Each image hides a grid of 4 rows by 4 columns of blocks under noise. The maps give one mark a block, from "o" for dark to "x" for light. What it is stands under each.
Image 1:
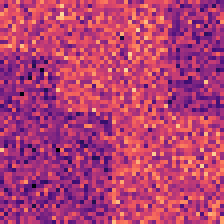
x x x o
o x x o
o o x x
o o x x
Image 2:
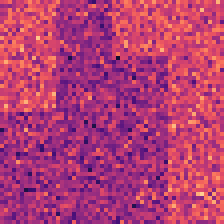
x o x x
x o o x
o o o x
o o o x
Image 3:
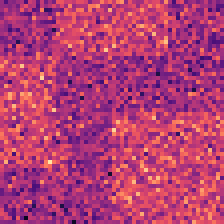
o x x o
x o o o
x o x x
o o x x
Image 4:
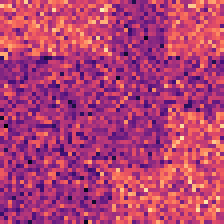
x x o x
o o o o
o o o x
o o x x
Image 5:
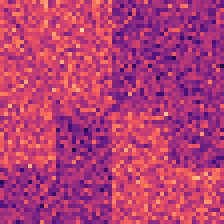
x x o o
x x o o
x o x o
o o x x
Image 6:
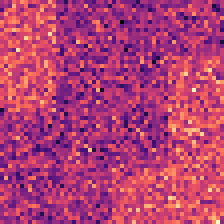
x o o o
x o o x
o o o x
o o x x
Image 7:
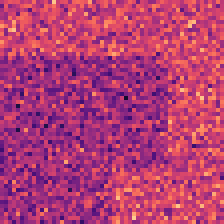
x x x x
o o o x
o o o x
o o x x
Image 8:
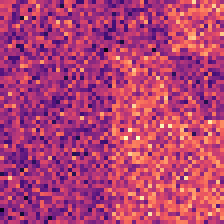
o o o x
o o x o
o o x x
o o x x
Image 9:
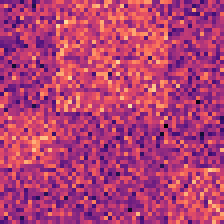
o x x o
o x x o
x o o o
o o o x
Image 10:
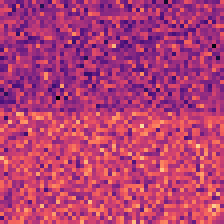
o o o o
o o o o
x x x x
x x x x
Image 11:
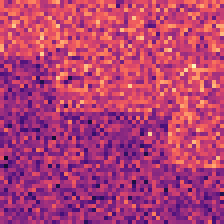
x x x x
o x x x
o o o x
o o o o
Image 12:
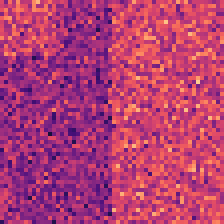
x o x x
o o x x
o o x x
o o x x
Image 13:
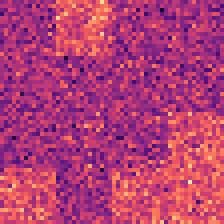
o x o o
o o o o
o o o x
x o x x
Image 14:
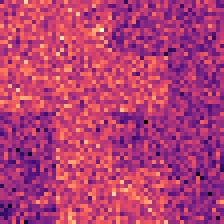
x x o o
x x x o
o x o o
o x x o
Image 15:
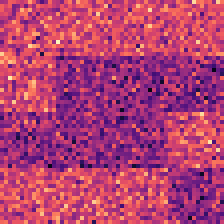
x x x x
x o o o
o o o x
x x x o
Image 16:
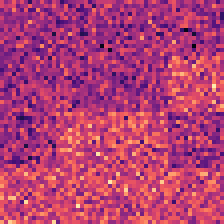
o o o o
o o o x
o x x o
x x x x
